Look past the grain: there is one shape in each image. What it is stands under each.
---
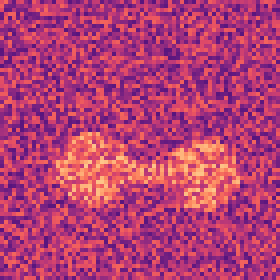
dumbbell
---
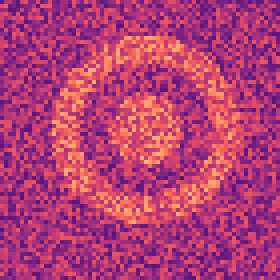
bullseye
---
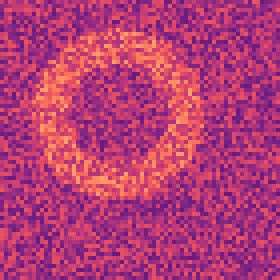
ring
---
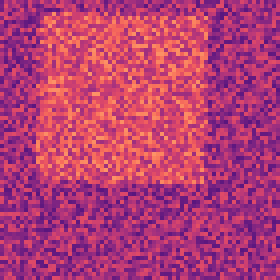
square
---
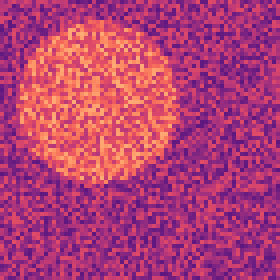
disc
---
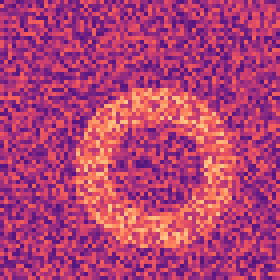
ring
